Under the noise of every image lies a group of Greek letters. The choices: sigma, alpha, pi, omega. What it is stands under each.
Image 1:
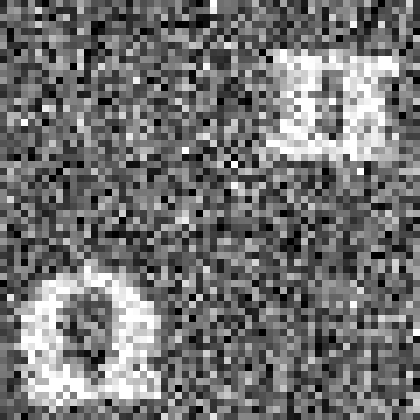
top right: light pi; bottom left: light omega
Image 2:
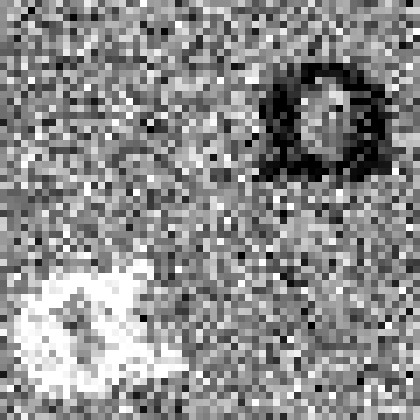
top right: dark omega; bottom left: light alpha
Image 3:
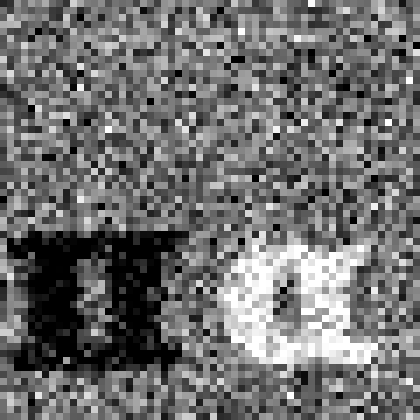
bottom left: dark pi; bottom right: light alpha
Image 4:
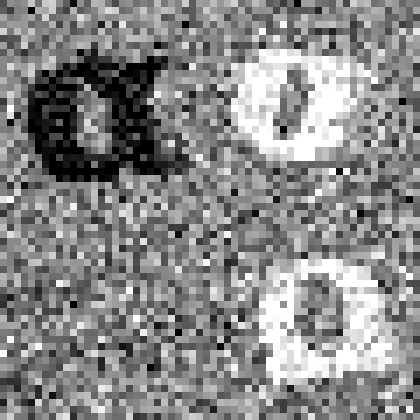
top left: dark alpha; top right: light sigma; bottom right: light omega
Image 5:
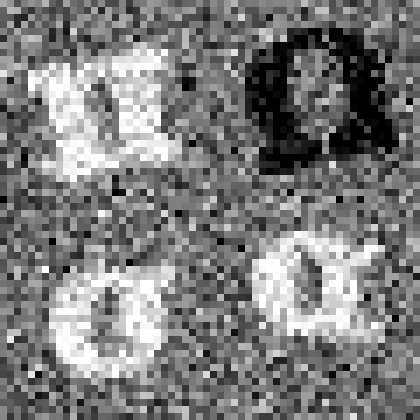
top left: light pi; top right: dark omega; bottom left: light sigma; bottom right: light alpha
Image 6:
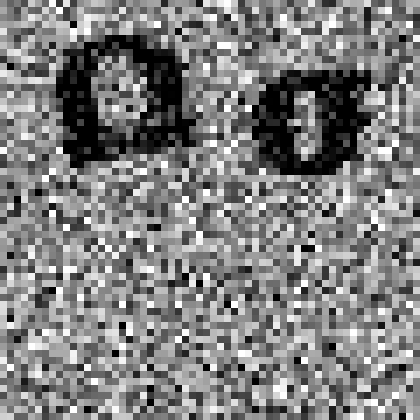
top left: dark omega; top right: dark sigma
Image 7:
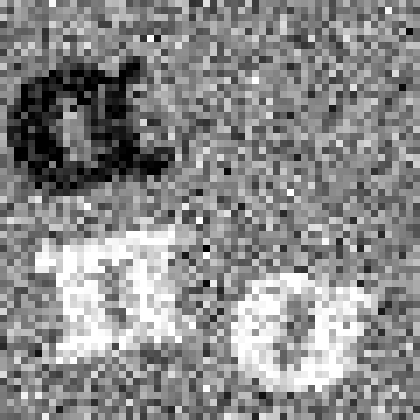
top left: dark alpha; bottom left: light pi; bottom right: light sigma
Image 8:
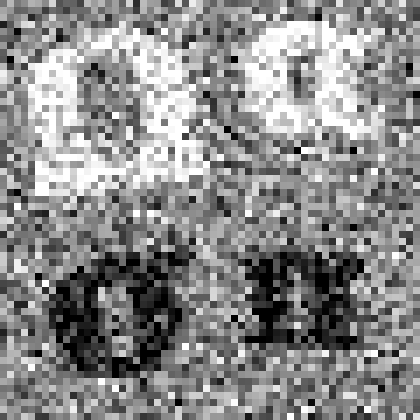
top left: light omega; top right: light alpha; bottom left: dark sigma; bottom right: dark pi
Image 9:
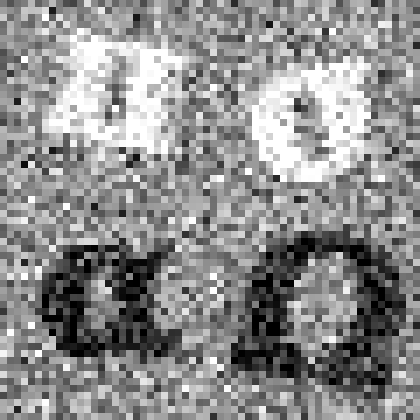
top left: light pi; top right: light sigma; bottom left: dark alpha; bottom right: dark omega
